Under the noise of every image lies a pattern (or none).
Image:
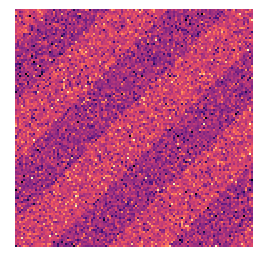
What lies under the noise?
diagonal stripes
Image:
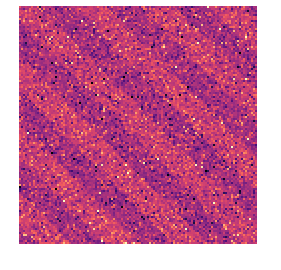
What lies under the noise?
diagonal stripes
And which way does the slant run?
top left to bottom right
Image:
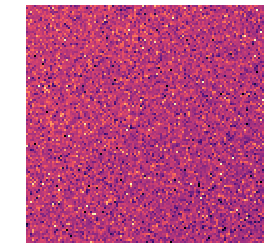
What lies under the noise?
a smooth slope
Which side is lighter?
top left
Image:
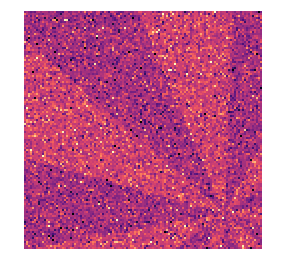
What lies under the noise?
spokes from one point
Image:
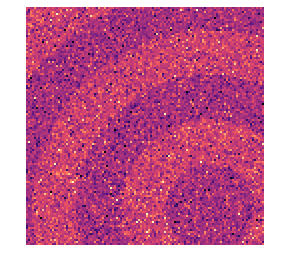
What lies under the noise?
rings round one point
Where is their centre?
bottom right
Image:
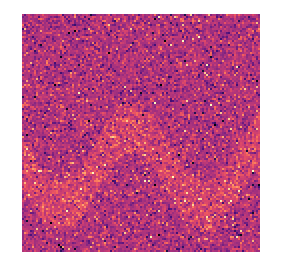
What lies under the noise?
a wavy band
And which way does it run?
left to right
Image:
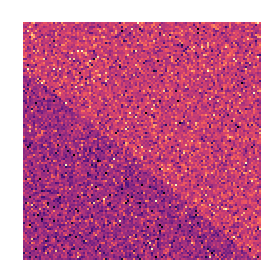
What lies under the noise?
a sharp edge
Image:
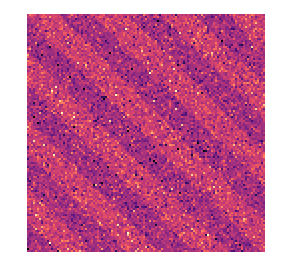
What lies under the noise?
diagonal stripes
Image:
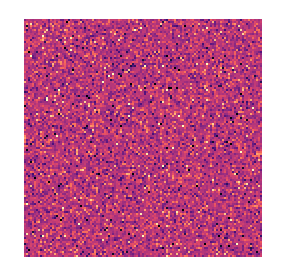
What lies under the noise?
only noise
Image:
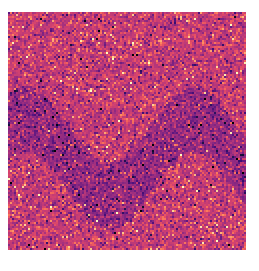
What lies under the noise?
a wavy band
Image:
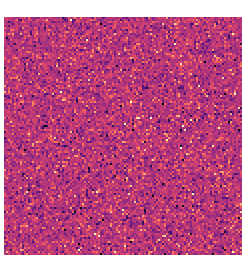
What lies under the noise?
only noise
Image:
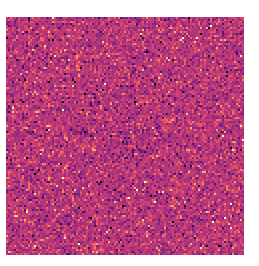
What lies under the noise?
only noise
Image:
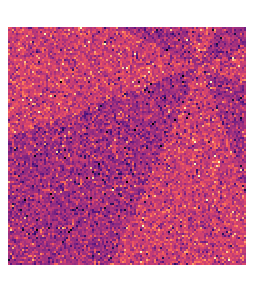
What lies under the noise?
spokes from one point
